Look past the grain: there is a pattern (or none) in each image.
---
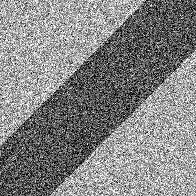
a diagonal band
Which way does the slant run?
bottom left to top right
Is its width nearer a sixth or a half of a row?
a half
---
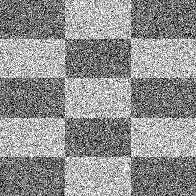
a checkerboard
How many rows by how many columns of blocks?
5 by 3
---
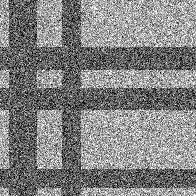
bands of rows crossing bands of columns
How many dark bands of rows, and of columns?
3 and 2
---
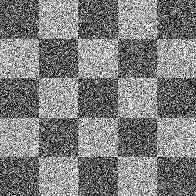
a checkerboard
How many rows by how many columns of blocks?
5 by 5
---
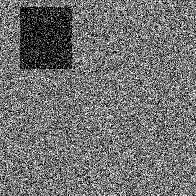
one block
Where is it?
top left
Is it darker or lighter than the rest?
darker
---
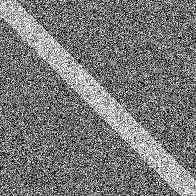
a diagonal band
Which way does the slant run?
top left to bottom right
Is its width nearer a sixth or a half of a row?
a sixth
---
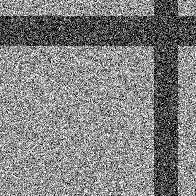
bands of rows crossing bands of columns
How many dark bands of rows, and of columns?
1 and 1
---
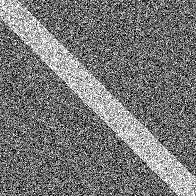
a diagonal band
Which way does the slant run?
top left to bottom right
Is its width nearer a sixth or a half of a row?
a sixth
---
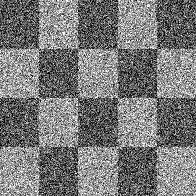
a checkerboard
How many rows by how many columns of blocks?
4 by 5
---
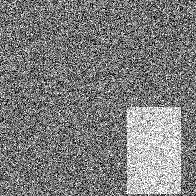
one block
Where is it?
bottom right
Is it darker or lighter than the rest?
lighter
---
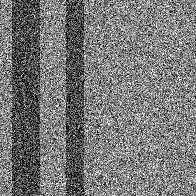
bands of columns
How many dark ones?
2
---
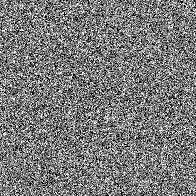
only noise
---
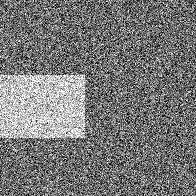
one block
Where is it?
middle left
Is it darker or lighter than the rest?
lighter
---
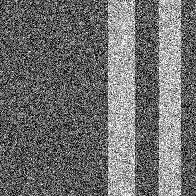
bands of columns
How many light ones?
2
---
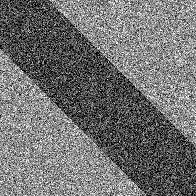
a diagonal band
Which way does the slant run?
top left to bottom right
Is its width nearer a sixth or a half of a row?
a half
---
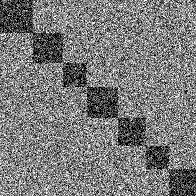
blocks along the diagonal
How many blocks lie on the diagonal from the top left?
7
